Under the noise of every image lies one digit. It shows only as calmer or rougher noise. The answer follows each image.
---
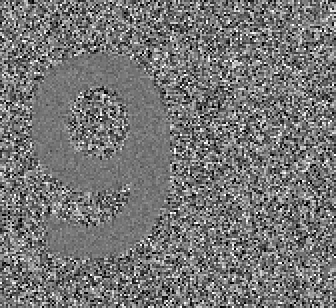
9
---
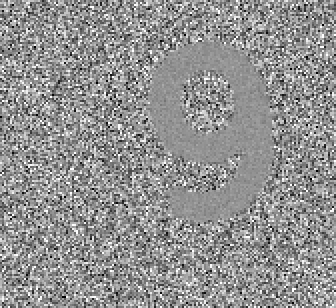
9
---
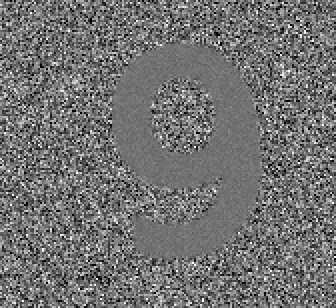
9
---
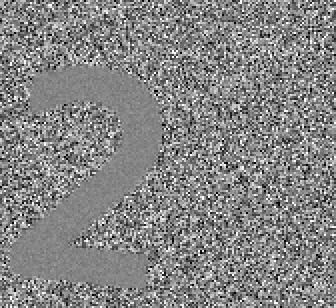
2
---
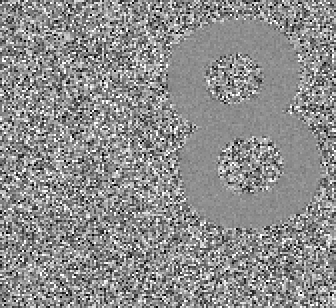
8
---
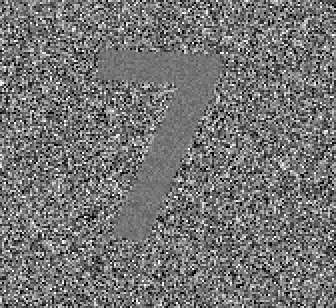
7
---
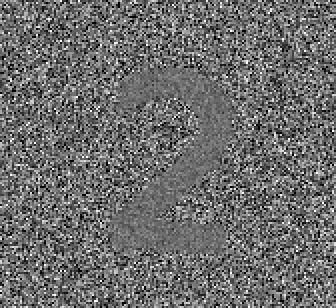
2
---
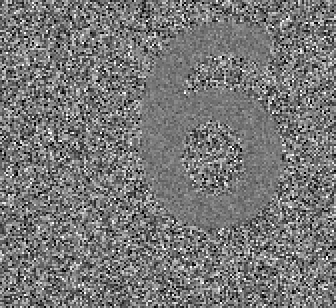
6
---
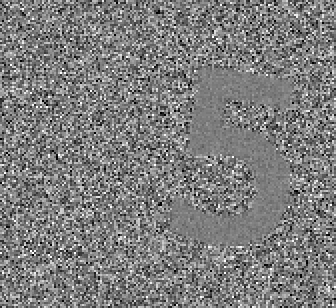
5
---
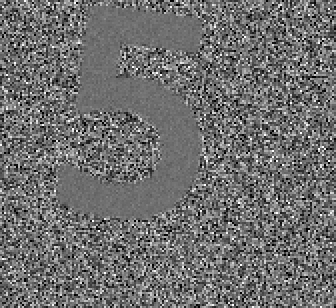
5
